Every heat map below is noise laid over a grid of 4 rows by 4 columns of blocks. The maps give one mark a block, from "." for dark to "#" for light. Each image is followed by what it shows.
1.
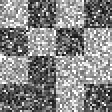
# . # .
. # . #
# . # #
. . # .
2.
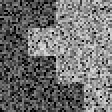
. . # #
. # # #
. . # #
. . . #
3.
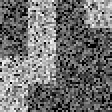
. # . #
. # . .
# # . .
# . . .
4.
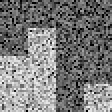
. . . .
. # . .
# # . .
# # . #
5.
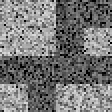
# # . .
# # . #
. . . .
# . # #
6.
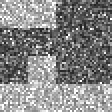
# # . .
. . . .
. # . .
# # # #
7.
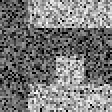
. # # #
. . . .
. . # .
. # # #
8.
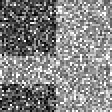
. . # #
. . # #
# # # #
. . # #
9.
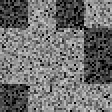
. # . #
# # # .
# # # .
. # # #
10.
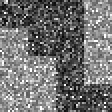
. . . #
# . . #
# # . #
# # . .
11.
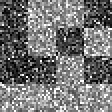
. # # .
. # . #
. . # .
# # # #
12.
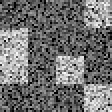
. . . #
# . . .
# . # .
. . . #
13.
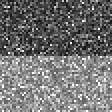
. . . .
. . . .
# # # #
# # # #
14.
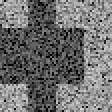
# . # #
. . . #
. . . #
# . # #
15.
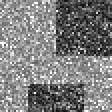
# # . .
# # . .
# # # #
# . . #
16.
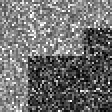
# # # #
# # # .
# . . .
# . . .
